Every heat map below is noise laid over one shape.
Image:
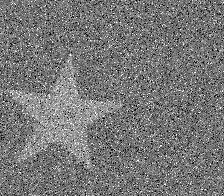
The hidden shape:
star
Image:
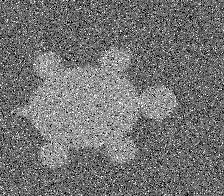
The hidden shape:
turtle
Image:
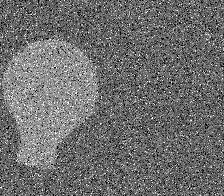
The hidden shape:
light bulb
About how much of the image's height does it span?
two thirds
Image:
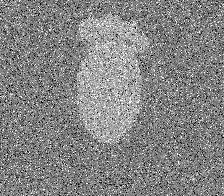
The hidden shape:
footprint
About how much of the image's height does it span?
two thirds
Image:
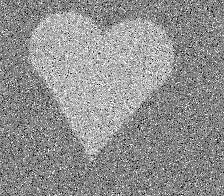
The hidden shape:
heart
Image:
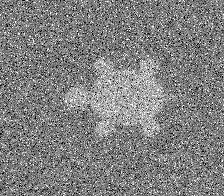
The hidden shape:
turtle
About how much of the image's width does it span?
half
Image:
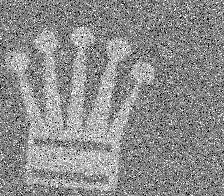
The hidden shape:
chess queen
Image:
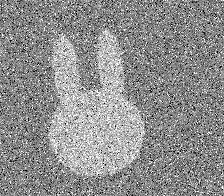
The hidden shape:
rabbit's head
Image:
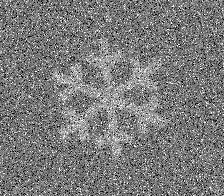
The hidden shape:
snowflake
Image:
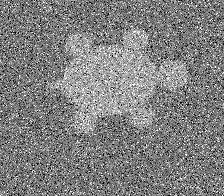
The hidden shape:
turtle
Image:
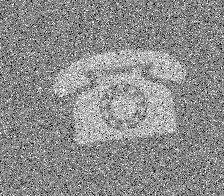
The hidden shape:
telephone
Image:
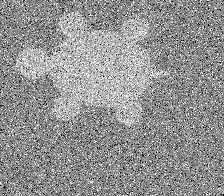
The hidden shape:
turtle
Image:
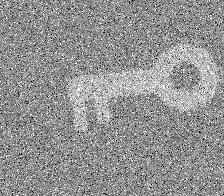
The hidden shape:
key
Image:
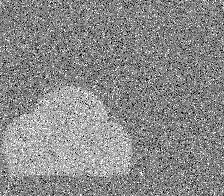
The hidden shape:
cloud
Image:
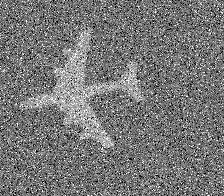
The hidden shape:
airplane
